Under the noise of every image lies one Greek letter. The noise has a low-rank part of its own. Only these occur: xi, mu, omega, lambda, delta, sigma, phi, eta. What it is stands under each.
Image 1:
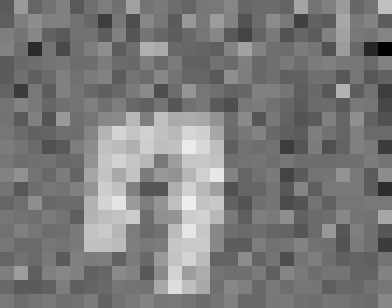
eta
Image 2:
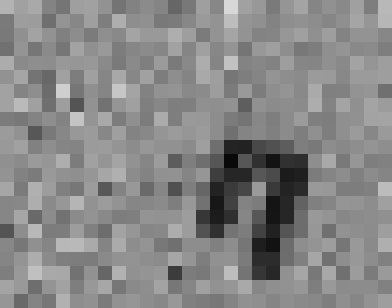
eta
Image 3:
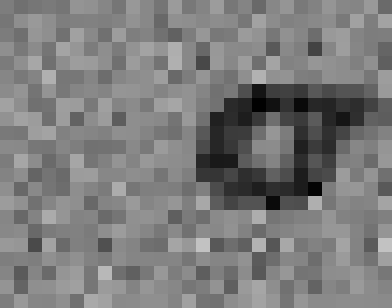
sigma
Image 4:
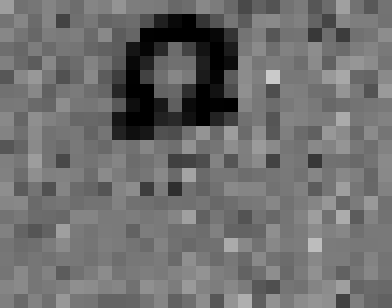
omega
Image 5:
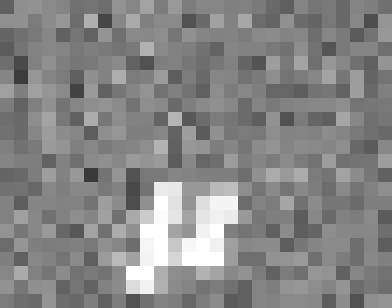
mu
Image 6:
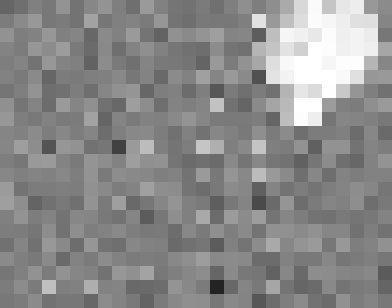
phi
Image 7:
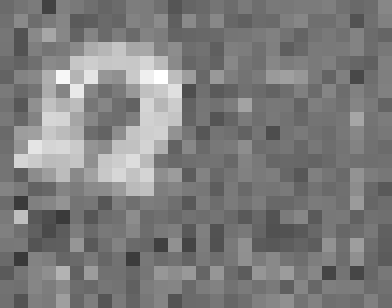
omega
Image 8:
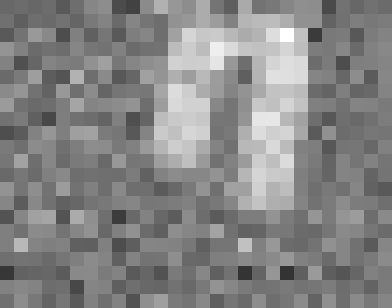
eta
